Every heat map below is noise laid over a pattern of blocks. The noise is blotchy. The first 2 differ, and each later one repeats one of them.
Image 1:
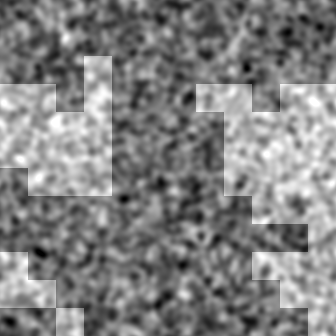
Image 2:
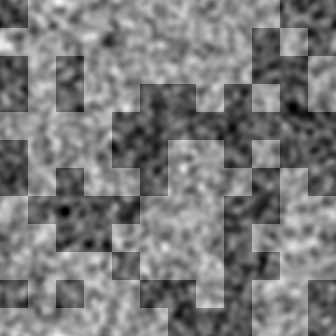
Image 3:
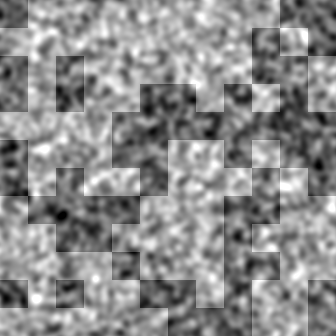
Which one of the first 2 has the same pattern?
2
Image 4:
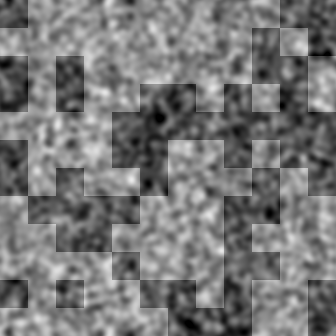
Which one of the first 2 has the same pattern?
2
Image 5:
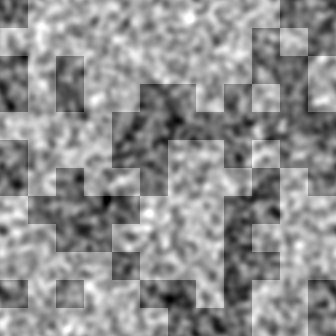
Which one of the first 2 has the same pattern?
2
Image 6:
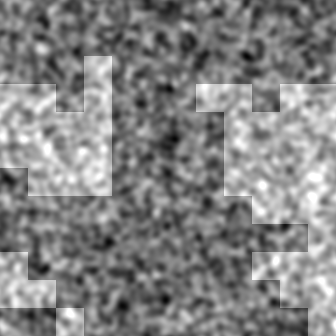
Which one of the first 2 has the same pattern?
1
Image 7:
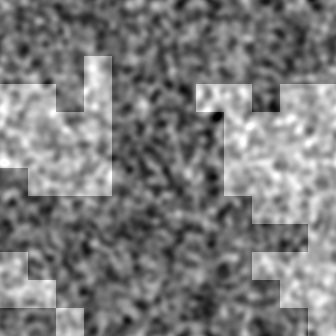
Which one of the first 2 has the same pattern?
1
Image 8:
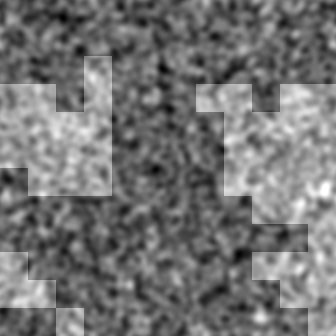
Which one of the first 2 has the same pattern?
1
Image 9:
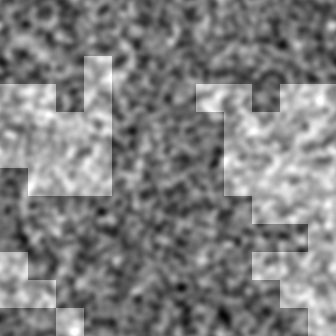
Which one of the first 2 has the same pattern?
1
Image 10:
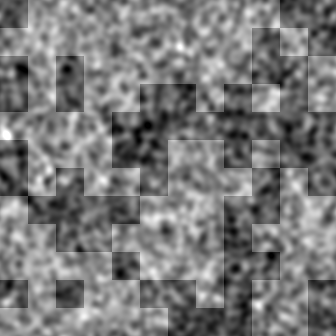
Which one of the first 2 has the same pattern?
2
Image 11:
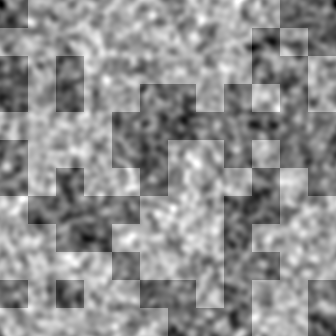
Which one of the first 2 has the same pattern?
2
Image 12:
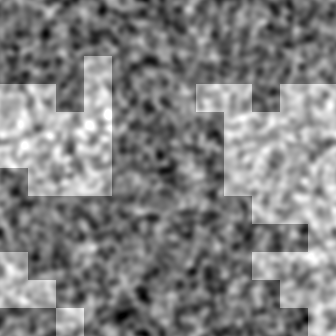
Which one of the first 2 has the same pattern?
1
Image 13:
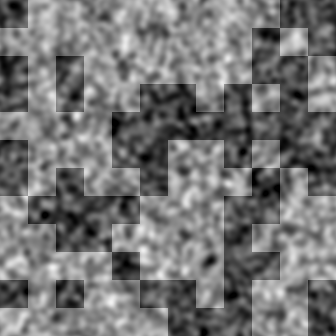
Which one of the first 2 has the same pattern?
2
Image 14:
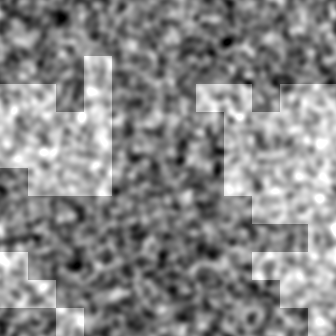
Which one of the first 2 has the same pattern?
1
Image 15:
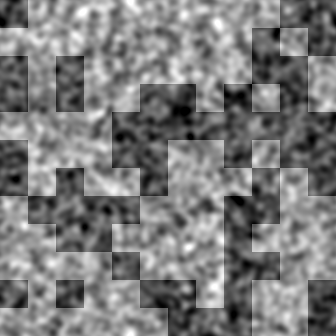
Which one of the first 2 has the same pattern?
2
